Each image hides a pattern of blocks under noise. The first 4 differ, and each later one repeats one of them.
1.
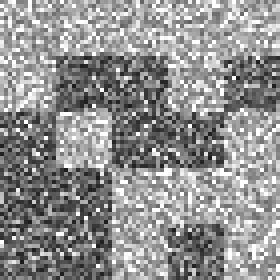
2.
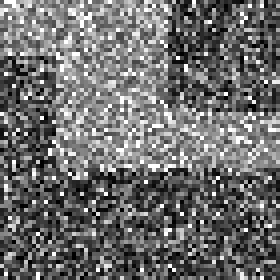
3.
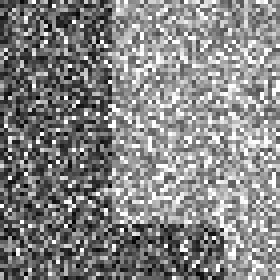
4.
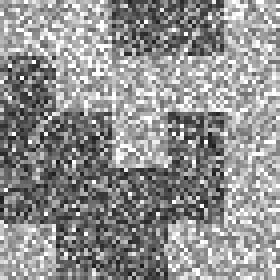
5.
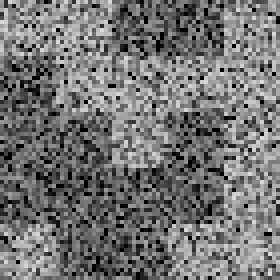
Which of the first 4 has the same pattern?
4
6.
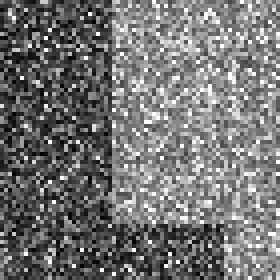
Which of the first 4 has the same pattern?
3
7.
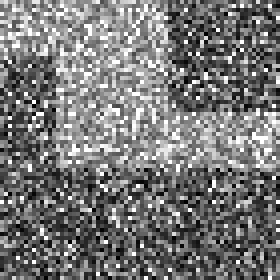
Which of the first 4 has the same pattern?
2
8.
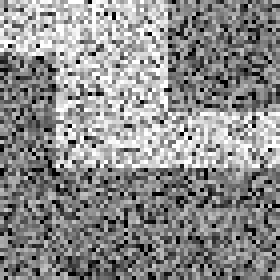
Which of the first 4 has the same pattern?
2
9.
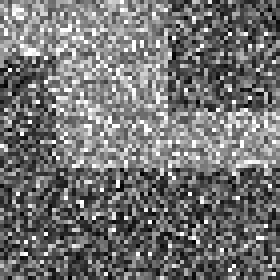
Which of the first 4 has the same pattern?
2
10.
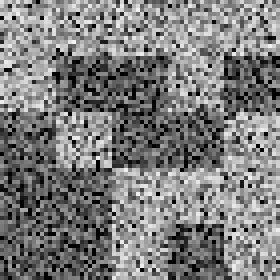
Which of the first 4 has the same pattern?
1
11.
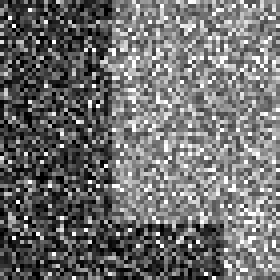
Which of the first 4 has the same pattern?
3
